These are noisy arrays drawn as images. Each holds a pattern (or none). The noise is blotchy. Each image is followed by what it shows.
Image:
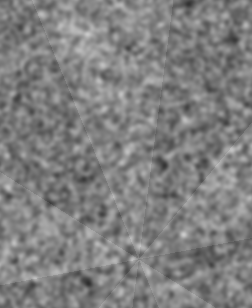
spokes from one point
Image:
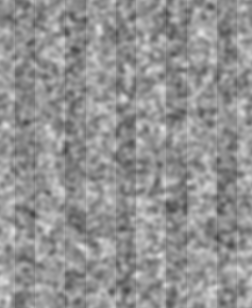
vertical stripes
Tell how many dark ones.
5
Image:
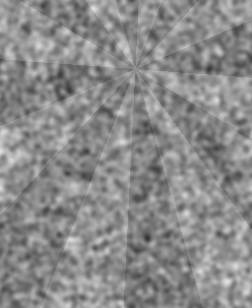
spokes from one point
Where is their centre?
top middle
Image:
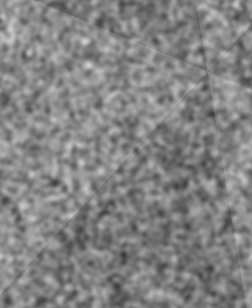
spokes from one point
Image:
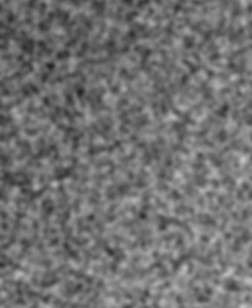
a smooth slope
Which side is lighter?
bottom right
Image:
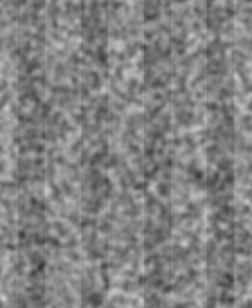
vertical stripes
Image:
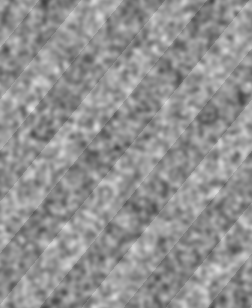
diagonal stripes
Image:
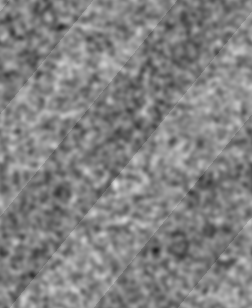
diagonal stripes
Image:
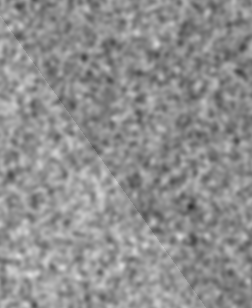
a sharp edge
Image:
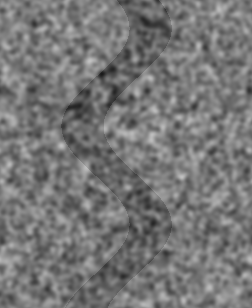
a wavy band
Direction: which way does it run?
top to bottom
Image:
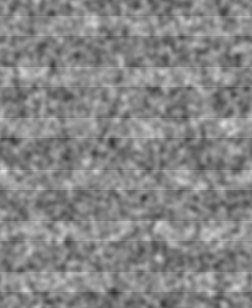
horizontal stripes
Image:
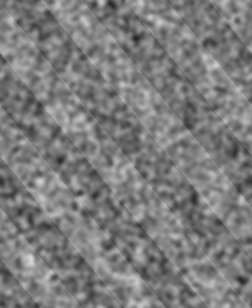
diagonal stripes
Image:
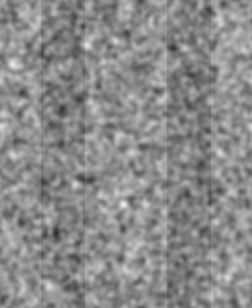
vertical stripes
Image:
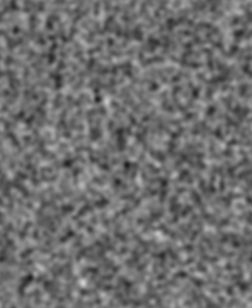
only noise
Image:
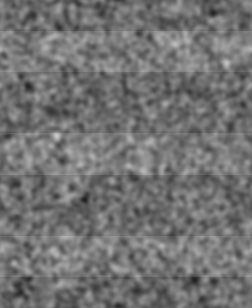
horizontal stripes
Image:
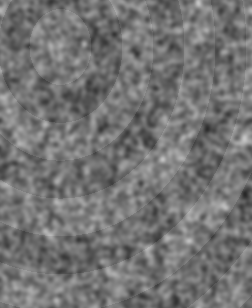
rings round one point
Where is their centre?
top left
